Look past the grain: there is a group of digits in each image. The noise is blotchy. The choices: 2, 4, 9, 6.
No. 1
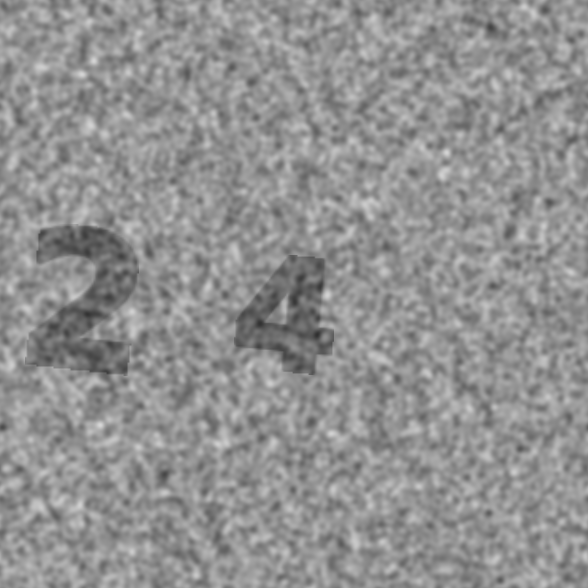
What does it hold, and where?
middle left: 2; centre: 4
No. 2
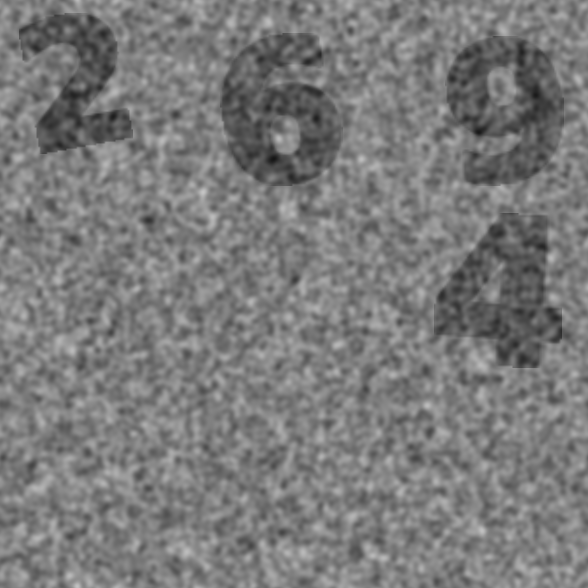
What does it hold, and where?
top left: 2; top middle: 6; top right: 9; middle right: 4
